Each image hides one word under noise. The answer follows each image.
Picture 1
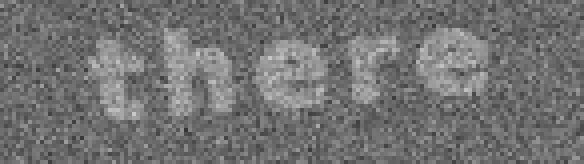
there
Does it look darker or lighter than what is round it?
lighter
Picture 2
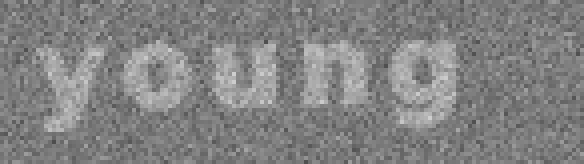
young
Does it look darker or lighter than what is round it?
lighter
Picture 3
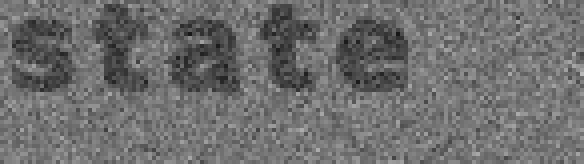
state
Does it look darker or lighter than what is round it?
darker
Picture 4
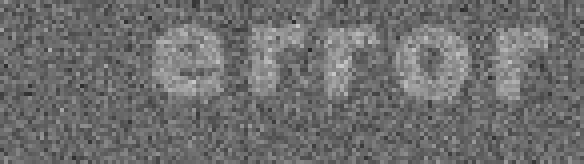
error
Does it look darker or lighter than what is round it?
lighter
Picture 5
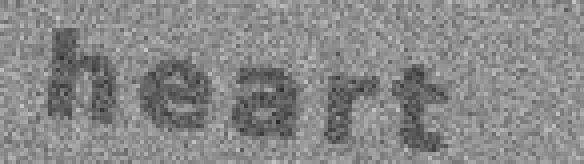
heart
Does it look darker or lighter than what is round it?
darker
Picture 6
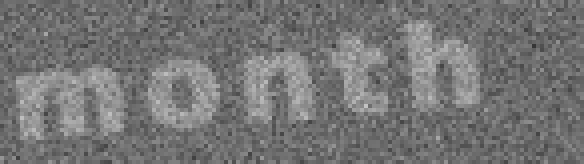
month
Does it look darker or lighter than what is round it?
lighter
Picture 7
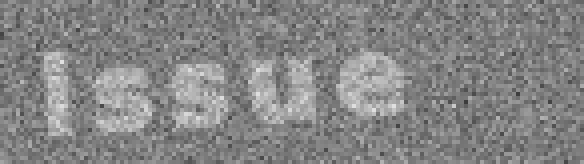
issue
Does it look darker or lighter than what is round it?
lighter
